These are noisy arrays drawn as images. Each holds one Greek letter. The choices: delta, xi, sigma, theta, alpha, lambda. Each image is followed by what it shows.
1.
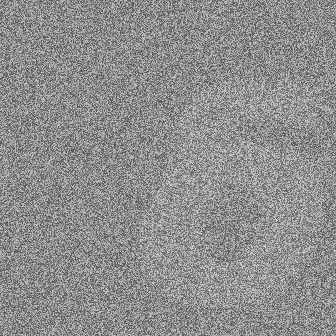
delta
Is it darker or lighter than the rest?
lighter
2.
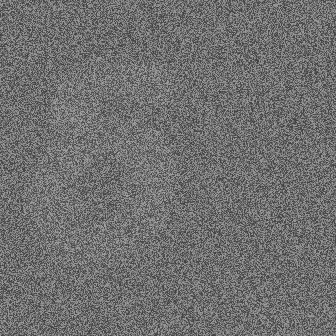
delta
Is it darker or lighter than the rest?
lighter
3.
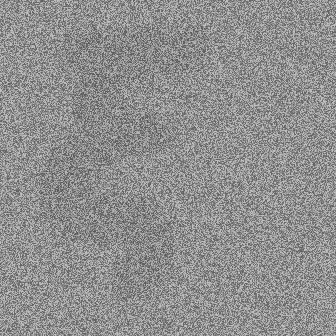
xi
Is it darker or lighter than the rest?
darker
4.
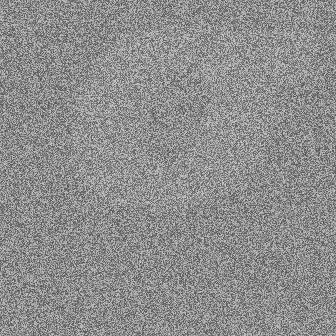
sigma
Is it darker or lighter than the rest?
lighter
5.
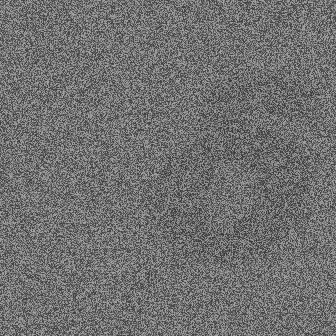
delta
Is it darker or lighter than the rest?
darker
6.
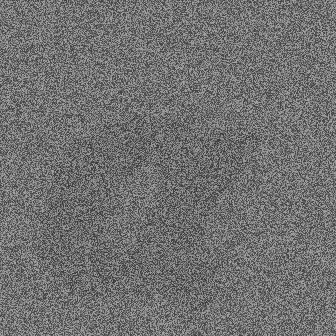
alpha
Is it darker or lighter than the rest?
darker
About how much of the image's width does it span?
two thirds
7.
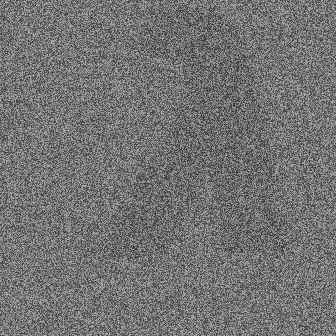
lambda
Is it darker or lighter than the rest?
darker
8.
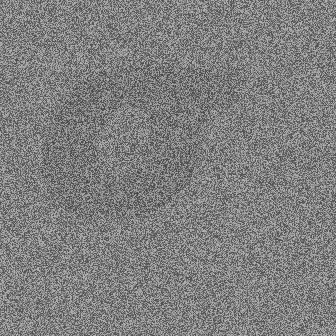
sigma
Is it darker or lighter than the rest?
darker
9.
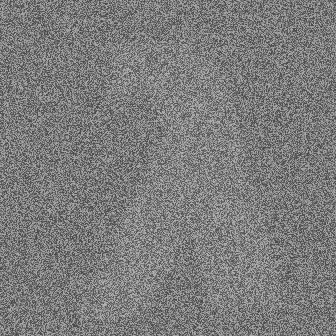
lambda
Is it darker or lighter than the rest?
lighter
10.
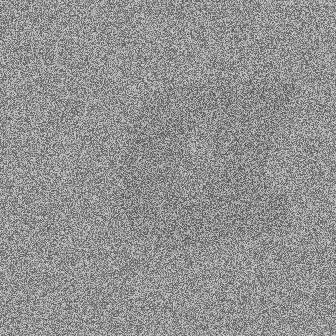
alpha
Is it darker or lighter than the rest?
darker
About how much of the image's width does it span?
half
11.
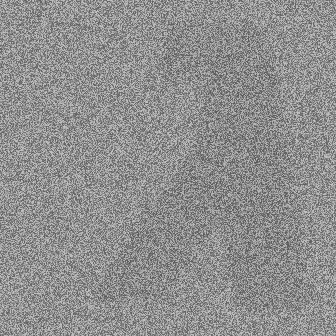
lambda
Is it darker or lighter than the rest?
darker
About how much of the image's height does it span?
nearly all
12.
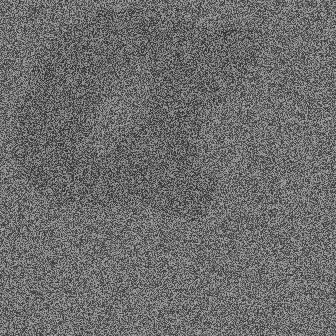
alpha
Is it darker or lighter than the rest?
darker
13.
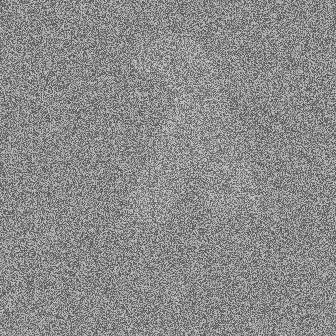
lambda
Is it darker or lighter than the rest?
lighter
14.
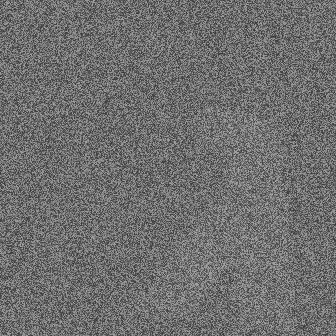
lambda
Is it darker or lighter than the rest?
lighter
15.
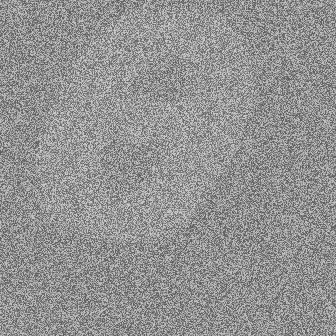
theta
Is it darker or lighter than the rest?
lighter
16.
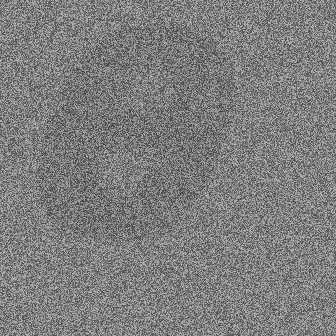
theta
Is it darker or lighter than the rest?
darker
